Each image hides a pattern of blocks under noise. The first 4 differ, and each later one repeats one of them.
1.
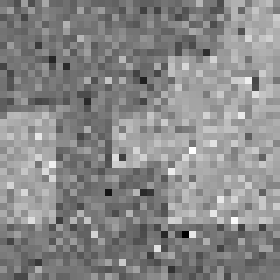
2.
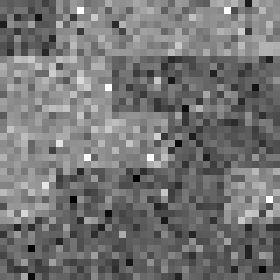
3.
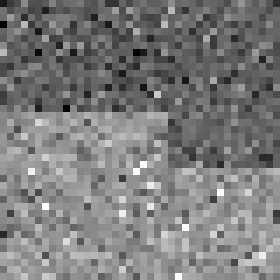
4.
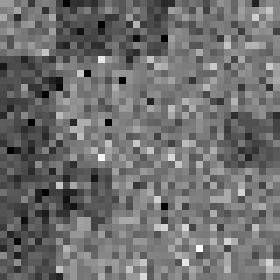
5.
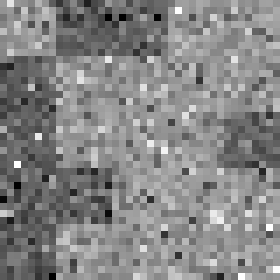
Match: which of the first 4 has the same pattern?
4
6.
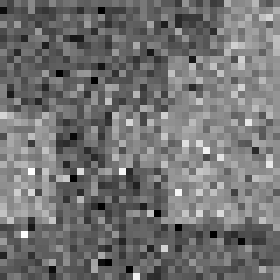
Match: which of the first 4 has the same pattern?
1
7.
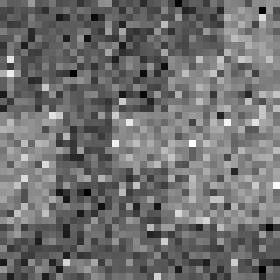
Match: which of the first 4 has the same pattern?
1
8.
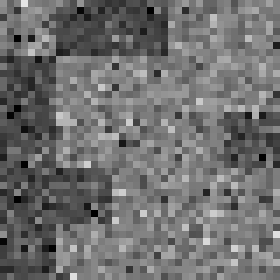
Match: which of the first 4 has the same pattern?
4
